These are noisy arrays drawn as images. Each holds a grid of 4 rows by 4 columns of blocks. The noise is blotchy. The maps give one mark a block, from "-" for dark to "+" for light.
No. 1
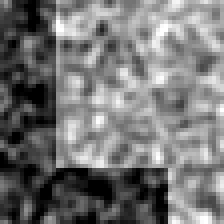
-+++
-+++
-+++
---+
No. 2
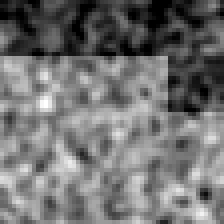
----
+++-
++++
++++
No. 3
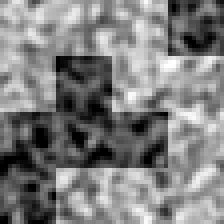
+++-
+-++
---+
-+++
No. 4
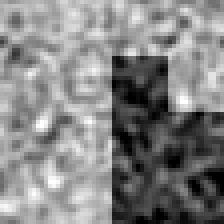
++++
++-+
++--
++--
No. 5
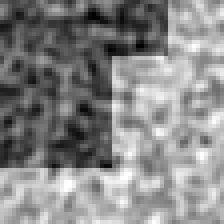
---+
--++
--++
++++
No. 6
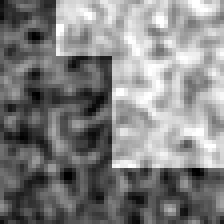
-+++
--++
--++
----
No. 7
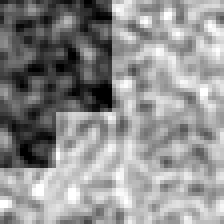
--++
--++
-+++
++++
